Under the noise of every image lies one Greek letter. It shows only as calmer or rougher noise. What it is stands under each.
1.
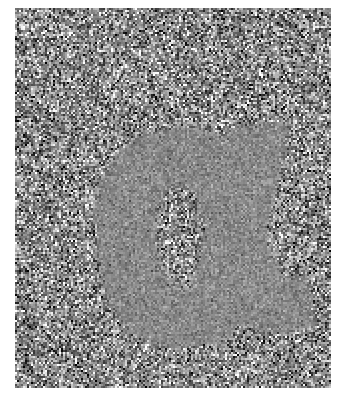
alpha
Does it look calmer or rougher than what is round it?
calmer
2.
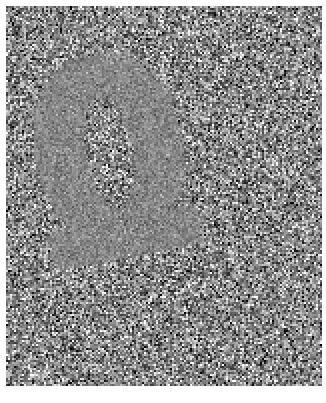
omega
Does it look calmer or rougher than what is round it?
calmer
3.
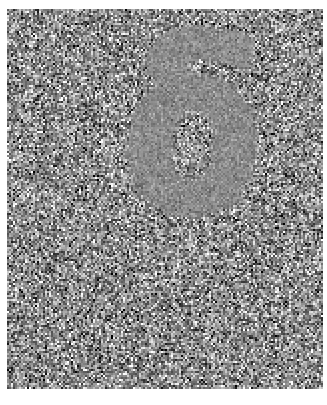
delta
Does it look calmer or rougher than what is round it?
calmer
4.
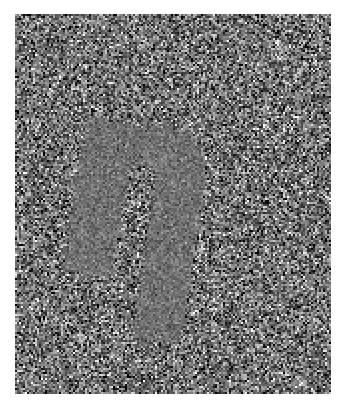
eta
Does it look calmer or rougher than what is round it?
calmer
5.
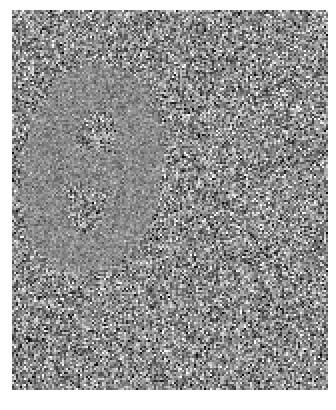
theta
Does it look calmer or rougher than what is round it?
calmer
